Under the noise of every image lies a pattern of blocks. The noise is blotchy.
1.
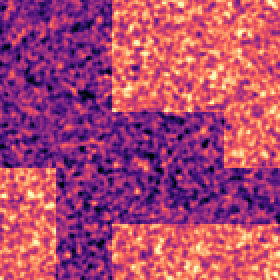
no symmetry
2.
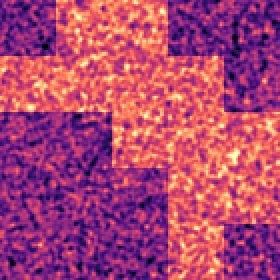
mirrored about the diagonal from the bottom left
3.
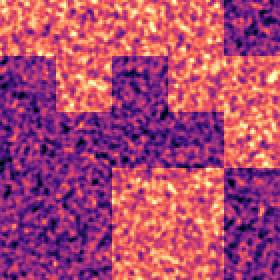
no symmetry
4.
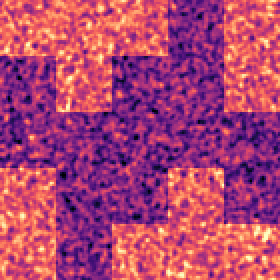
the same after a half turn
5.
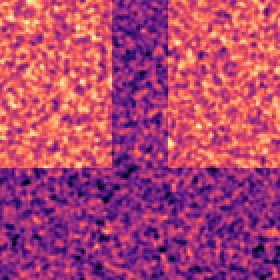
left and right mirror each other
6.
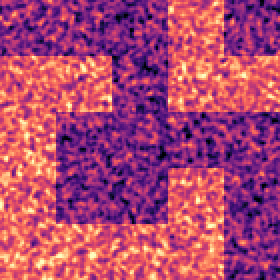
mirrored about the diagonal from the bottom left
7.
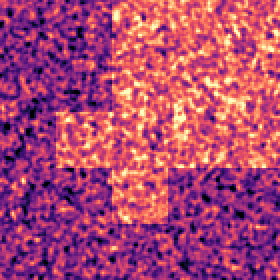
mirrored about the diagonal from the bottom left
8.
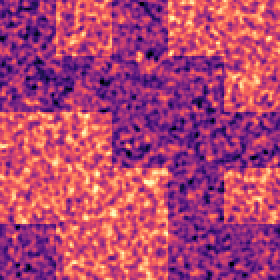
mirrored about the diagonal from the bottom left
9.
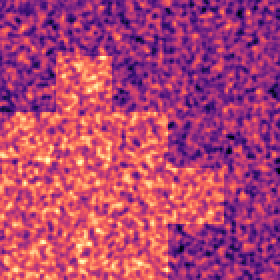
mirrored about the diagonal from the bottom left
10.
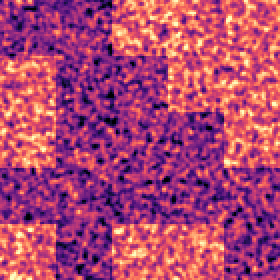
mirrored about the diagonal from the bottom left
